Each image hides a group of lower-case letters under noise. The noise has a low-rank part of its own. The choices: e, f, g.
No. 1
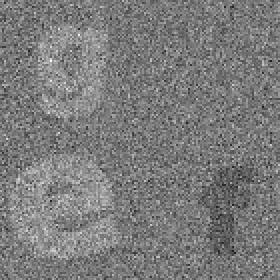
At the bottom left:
e
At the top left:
g
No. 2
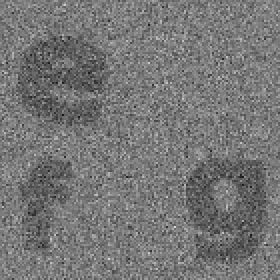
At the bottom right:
g
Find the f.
bottom left
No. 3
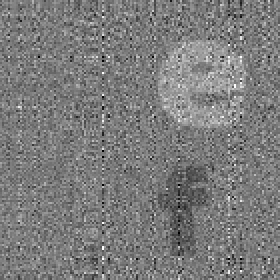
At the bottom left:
nothing
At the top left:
nothing
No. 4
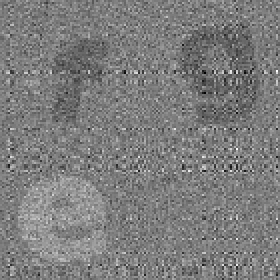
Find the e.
bottom left
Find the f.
top left
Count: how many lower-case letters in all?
3
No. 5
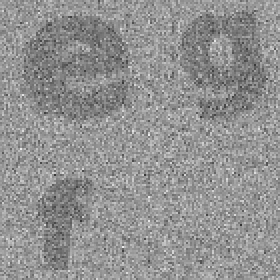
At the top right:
g
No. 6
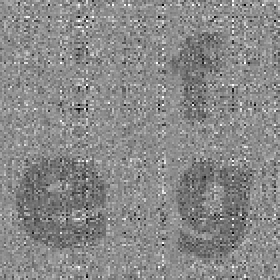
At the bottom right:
g
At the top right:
f
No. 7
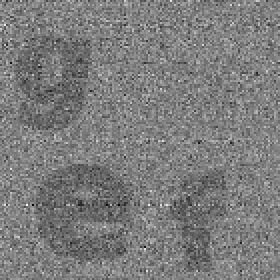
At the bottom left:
e
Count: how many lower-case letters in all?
3
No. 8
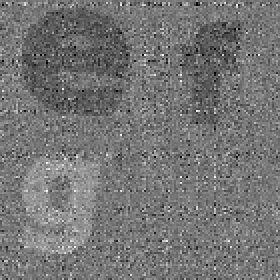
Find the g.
bottom left
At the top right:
f
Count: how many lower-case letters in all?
3
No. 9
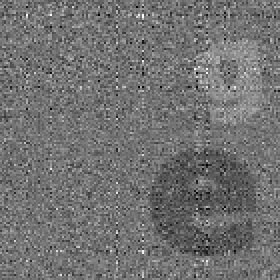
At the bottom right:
e
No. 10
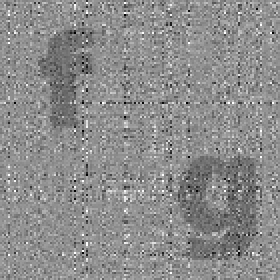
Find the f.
top left
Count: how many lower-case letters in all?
2
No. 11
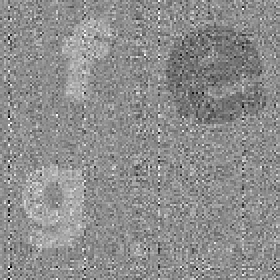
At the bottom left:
g
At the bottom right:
nothing
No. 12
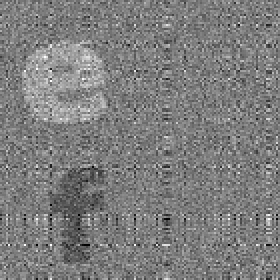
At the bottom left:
f
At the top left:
e
